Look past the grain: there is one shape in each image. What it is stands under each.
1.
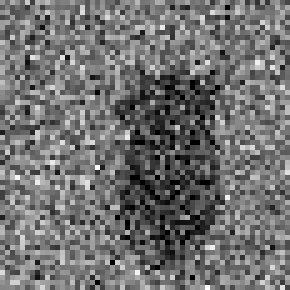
footprint
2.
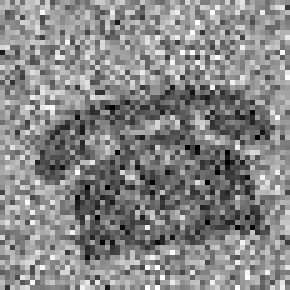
telephone
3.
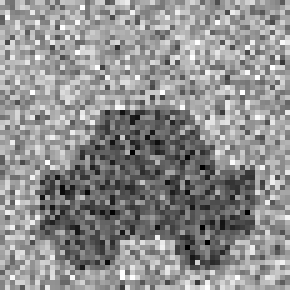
car
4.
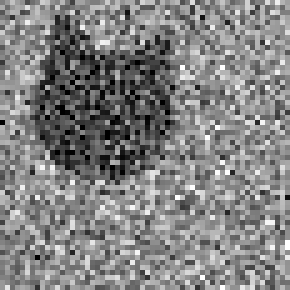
cat's head
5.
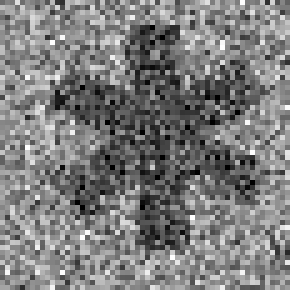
asterisk
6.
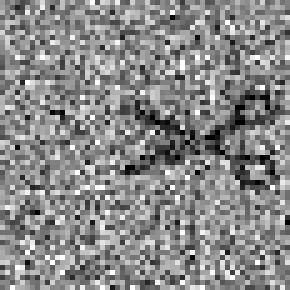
pair of scissors
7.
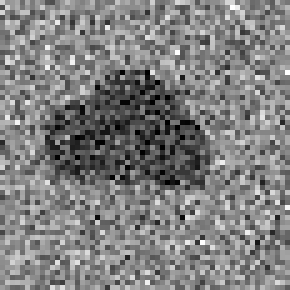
cloud
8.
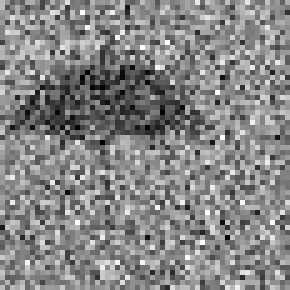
umbrella
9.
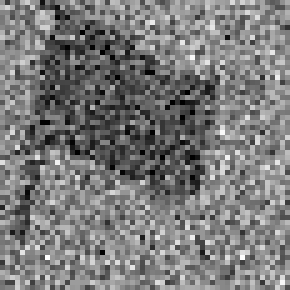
flag
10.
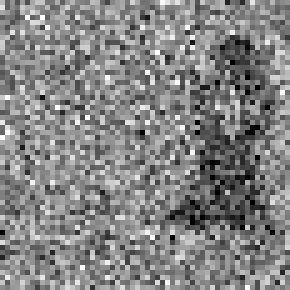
chess bishop
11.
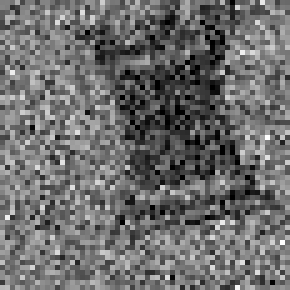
chess rook
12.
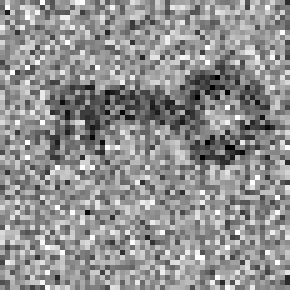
key
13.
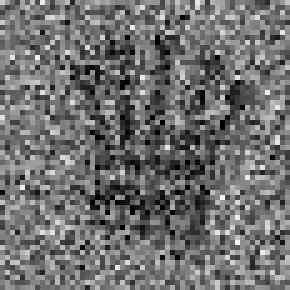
chess queen
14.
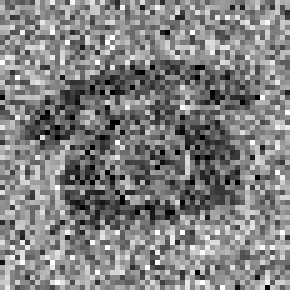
telephone
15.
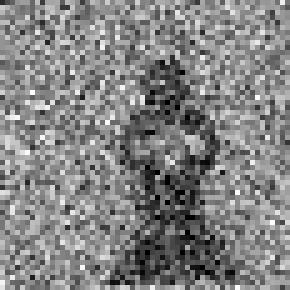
chess bishop
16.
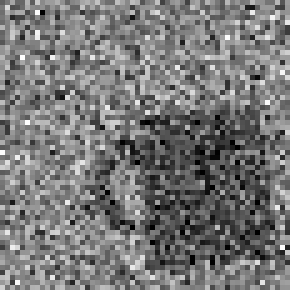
cup
